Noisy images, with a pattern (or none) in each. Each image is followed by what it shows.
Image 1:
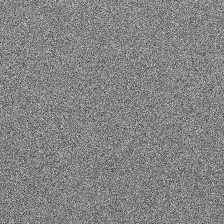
a smooth slope
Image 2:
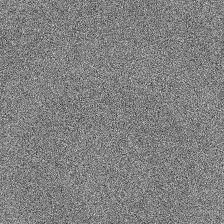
rings round one point
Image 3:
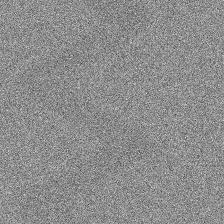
a wavy band
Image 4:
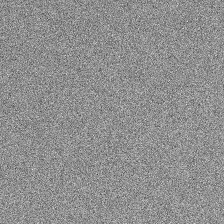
a smooth slope
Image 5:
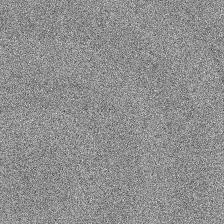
rings round one point
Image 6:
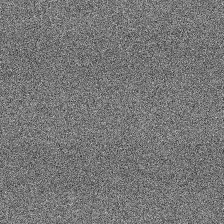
horizontal stripes
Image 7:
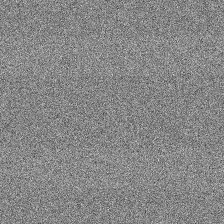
horizontal stripes
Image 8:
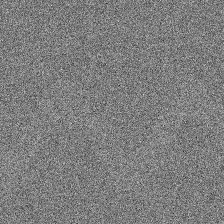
a wavy band
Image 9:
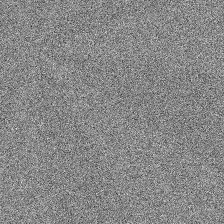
spokes from one point
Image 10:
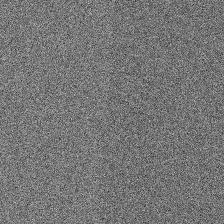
a sharp edge
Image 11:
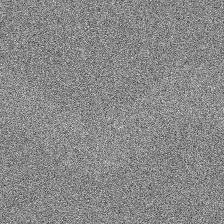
a wavy band
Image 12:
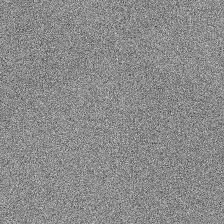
spokes from one point
